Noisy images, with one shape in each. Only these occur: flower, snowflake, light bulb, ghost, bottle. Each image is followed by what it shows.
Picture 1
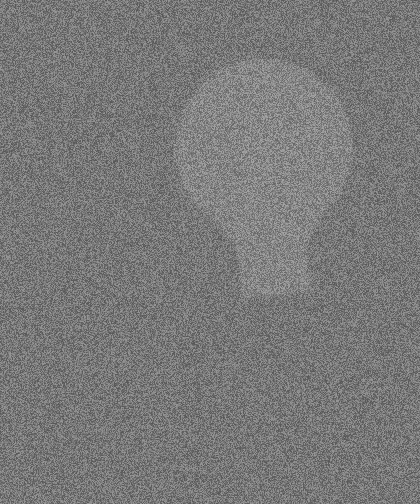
light bulb
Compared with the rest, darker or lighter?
lighter
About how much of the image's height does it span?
half
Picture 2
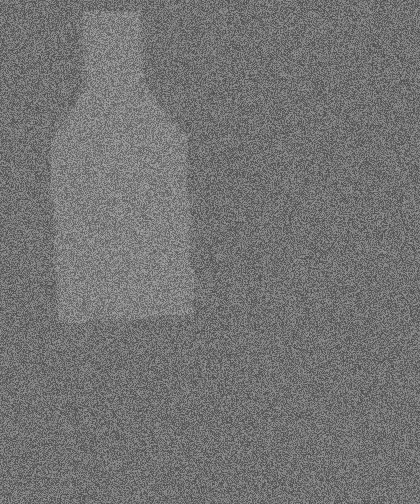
bottle
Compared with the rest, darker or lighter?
lighter
